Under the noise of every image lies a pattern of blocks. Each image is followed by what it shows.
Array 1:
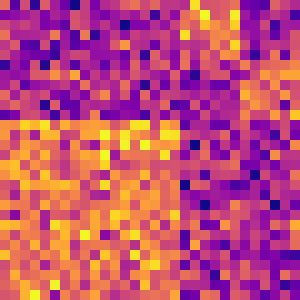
mirrored about the diagonal from the bottom left
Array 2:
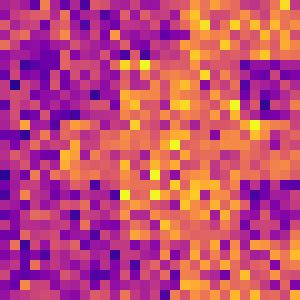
top and bottom mirror each other
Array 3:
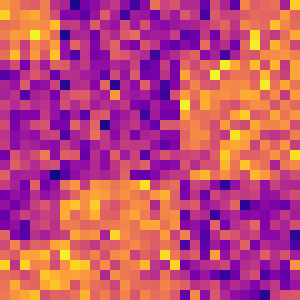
mirrored about the diagonal from the top left
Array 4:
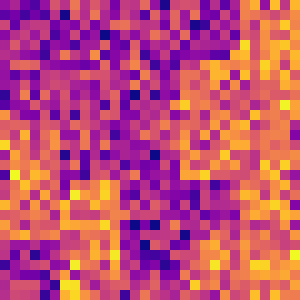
no symmetry
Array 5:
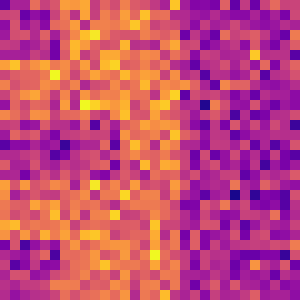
top and bottom mirror each other
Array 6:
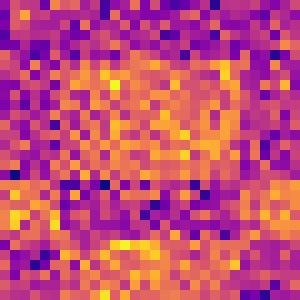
left and right mirror each other
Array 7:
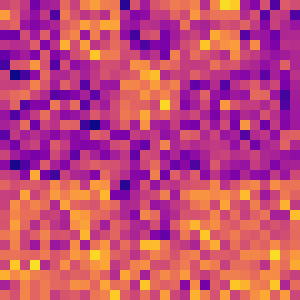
left and right mirror each other
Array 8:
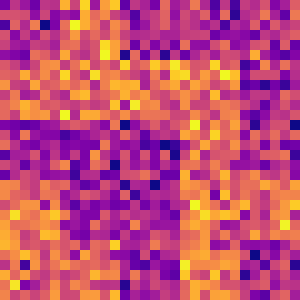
mirrored about the diagonal from the bottom left
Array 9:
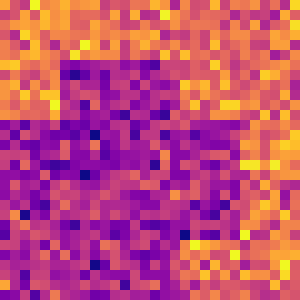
mirrored about the diagonal from the bottom left
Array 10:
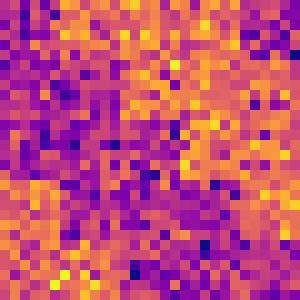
mirrored about the diagonal from the bottom left
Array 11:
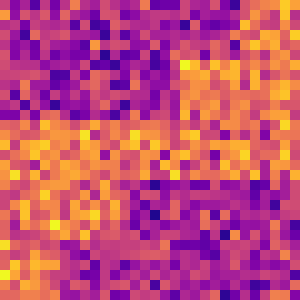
the same after a half turn
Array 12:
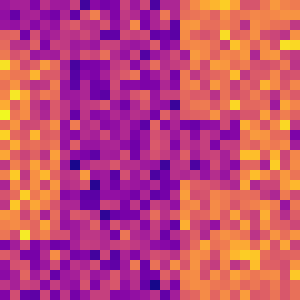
top and bottom mirror each other
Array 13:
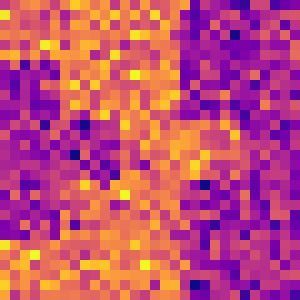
top and bottom mirror each other
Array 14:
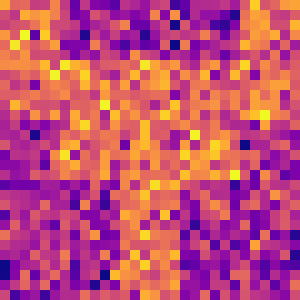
left and right mirror each other
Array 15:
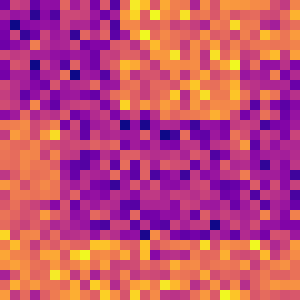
no symmetry
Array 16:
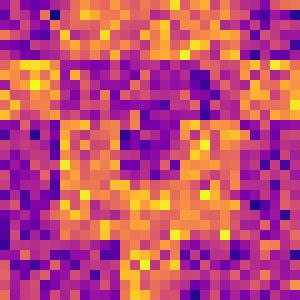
left and right mirror each other
